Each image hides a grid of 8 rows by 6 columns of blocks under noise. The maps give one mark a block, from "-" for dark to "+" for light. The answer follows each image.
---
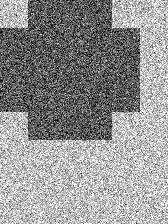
+---++
-----+
-----+
-----+
+---++
++++++
++++++
++++++
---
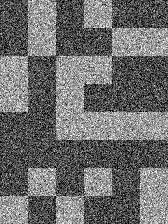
-+-+--
-+--++
+-++--
+-+---
--++++
------
-+-+-+
+-+--+
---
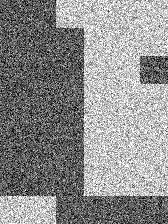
--++++
---+++
---++-
---+++
---+++
---+++
---+++
++----
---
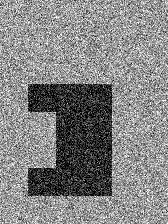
++++++
++++++
++++++
+---++
++--++
++--++
+---++
++++++
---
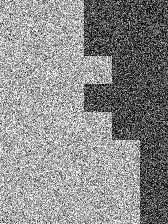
+++---
+++---
++++--
+++---
++++--
+++++-
+++++-
+++++-
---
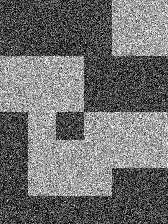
----++
----++
+++---
+++---
-+-+++
-+++++
-+++--
------
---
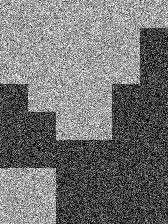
++++++
+++++-
+++++-
-+++--
--++--
------
++----
++----
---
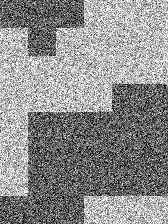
---+++
+-++++
++++++
++++--
+-----
+-----
+-----
---+++
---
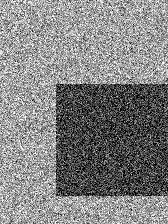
++++++
++++++
++++++
++----
++----
++----
++----
++++++
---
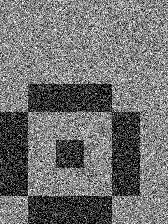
++++++
++++++
++++++
+---++
-+++-+
-+-+-+
-+++-+
+---++
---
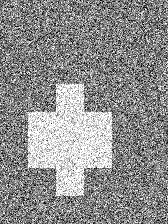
------
------
------
--+---
-+++--
-+++--
--+---
------
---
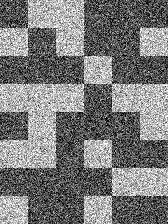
-++---
+-+--+
---+--
+++-++
-+---+
++-+--
----++
+--+--
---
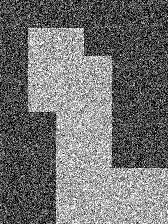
------
-++---
-+++--
-+++--
--++--
--++--
--++++
--++++
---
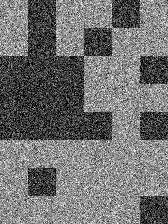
+-++-+
+-+-++
---++-
---+++
----+-
++++++
+-++++
+++++-
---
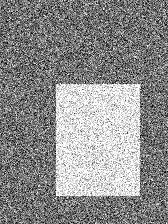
------
------
------
--+++-
--+++-
--+++-
--+++-
------
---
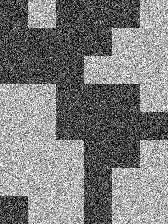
-+---+
----++
---+++
++---+
++----
+++--+
+++-++
-++-++
